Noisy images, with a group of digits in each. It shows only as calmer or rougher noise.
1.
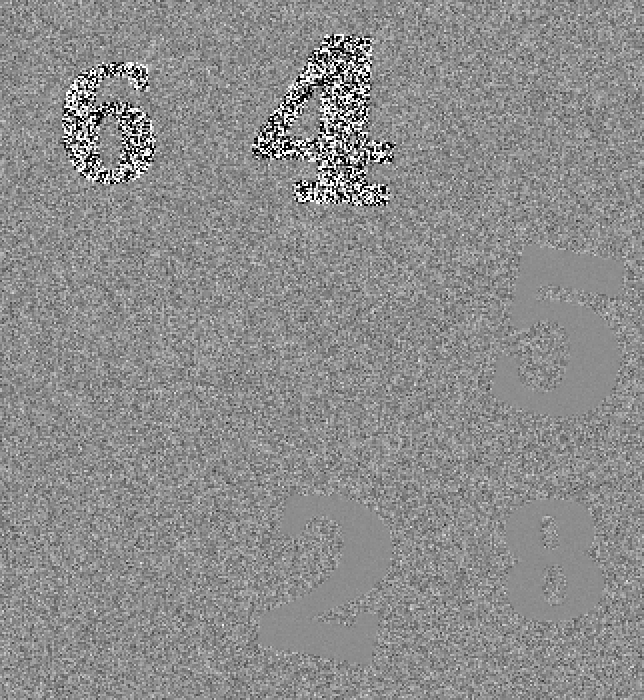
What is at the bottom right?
8
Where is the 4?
top middle
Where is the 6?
top left
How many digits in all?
5
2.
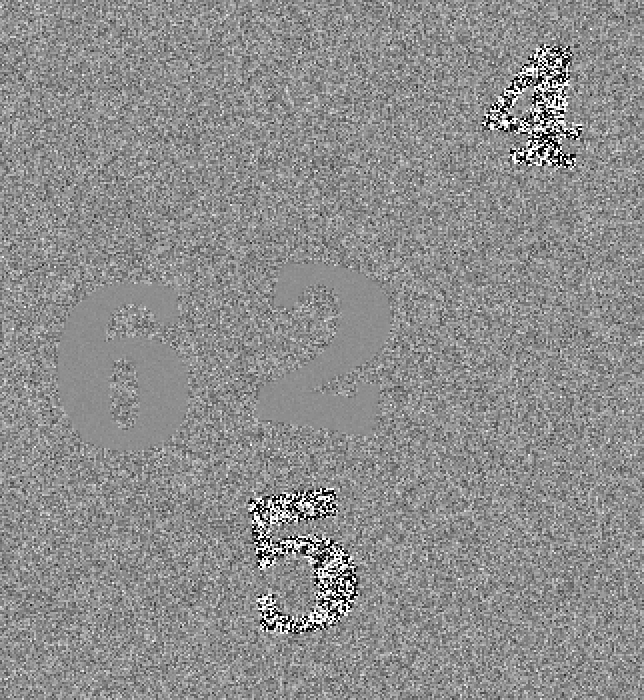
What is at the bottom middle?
5
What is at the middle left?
6
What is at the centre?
2
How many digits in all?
4
